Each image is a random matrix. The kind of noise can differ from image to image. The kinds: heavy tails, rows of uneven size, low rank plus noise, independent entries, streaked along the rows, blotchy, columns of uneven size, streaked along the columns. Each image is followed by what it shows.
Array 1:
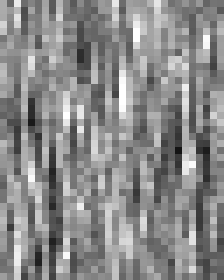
streaked along the columns
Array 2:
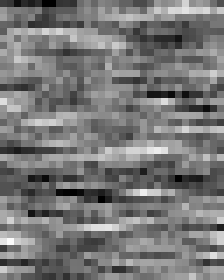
streaked along the rows
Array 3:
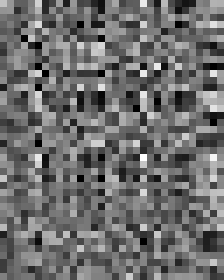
low rank plus noise
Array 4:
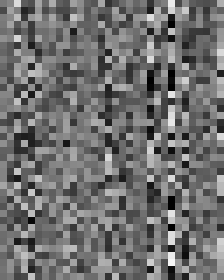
columns of uneven size
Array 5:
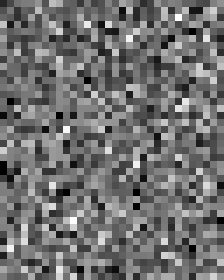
independent entries
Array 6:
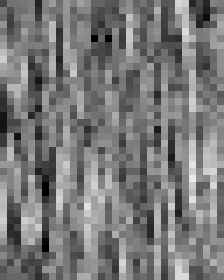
streaked along the columns
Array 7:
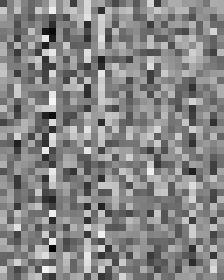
columns of uneven size
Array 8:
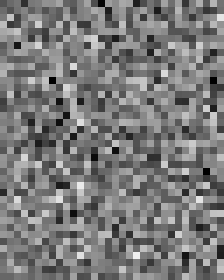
independent entries
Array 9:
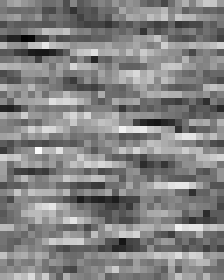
streaked along the rows
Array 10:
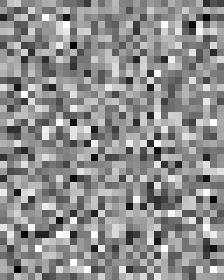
low rank plus noise
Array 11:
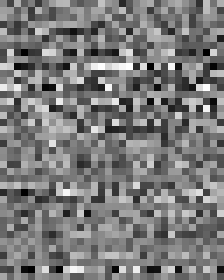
rows of uneven size
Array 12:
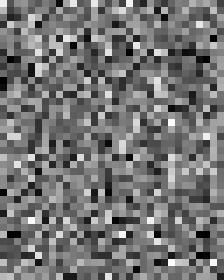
low rank plus noise
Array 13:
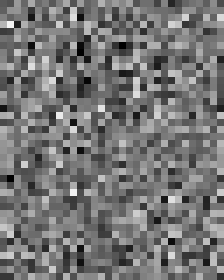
low rank plus noise
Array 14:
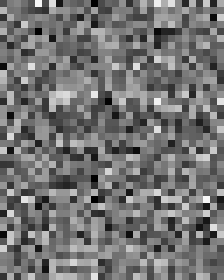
low rank plus noise
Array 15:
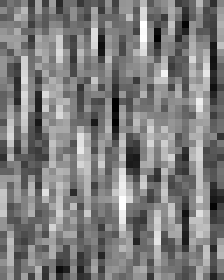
streaked along the columns
